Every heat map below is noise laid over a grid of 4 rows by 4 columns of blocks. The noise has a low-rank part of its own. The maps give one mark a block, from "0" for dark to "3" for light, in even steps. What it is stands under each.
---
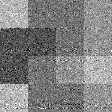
3 1 1 2
0 0 1 2
0 1 2 3
3 1 1 2
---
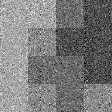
3 3 1 0
3 2 0 0
3 1 1 0
3 2 1 2
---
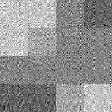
3 3 1 0
3 2 1 1
1 1 1 1
0 0 2 3
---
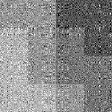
2 2 0 0
3 2 1 0
3 2 1 1
3 3 2 1
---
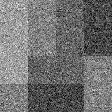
3 2 1 0
3 2 1 0
3 1 1 2
2 0 0 2
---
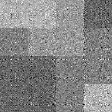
3 3 2 0
1 2 2 1
0 0 1 1
0 0 1 3
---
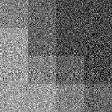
2 1 0 0
3 1 0 0
3 2 1 0
3 3 2 1
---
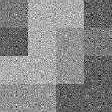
1 3 3 0
0 3 2 1
3 3 2 0
2 2 0 0
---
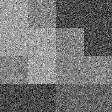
3 2 0 0
3 3 2 0
2 3 2 2
0 0 1 1
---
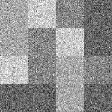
2 3 1 0
2 1 3 0
3 1 2 1
0 0 2 0
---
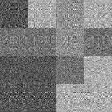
0 3 2 3
1 1 2 1
0 0 1 3
0 0 3 3
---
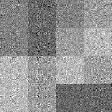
1 0 1 2
1 0 2 3
3 2 3 2
3 2 0 0
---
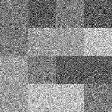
1 0 1 0
1 2 2 3
2 1 0 0
2 3 3 1
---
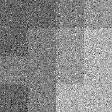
0 0 1 2
0 1 2 3
1 1 2 3
0 1 3 3
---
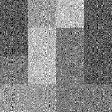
0 2 3 0
0 3 1 0
1 3 1 0
2 2 1 1
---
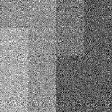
2 2 1 0
3 2 1 0
3 2 0 0
3 2 0 0
